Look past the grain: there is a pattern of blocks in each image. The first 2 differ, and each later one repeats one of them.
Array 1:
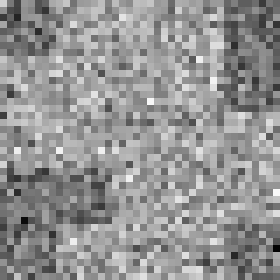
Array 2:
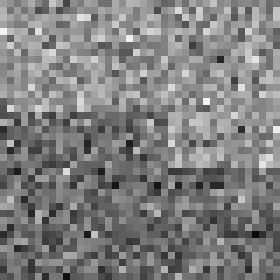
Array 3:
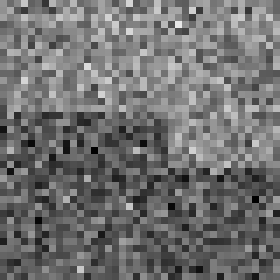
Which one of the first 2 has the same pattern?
2
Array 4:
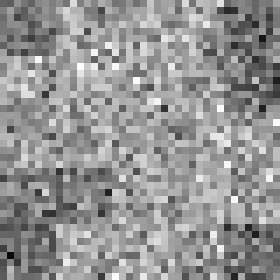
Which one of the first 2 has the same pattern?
1
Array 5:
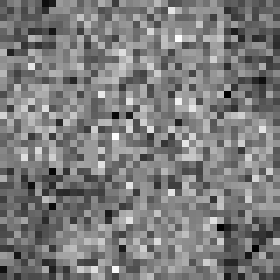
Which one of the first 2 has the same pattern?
1
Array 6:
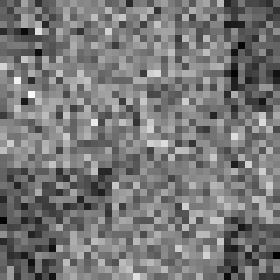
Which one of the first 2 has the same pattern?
1
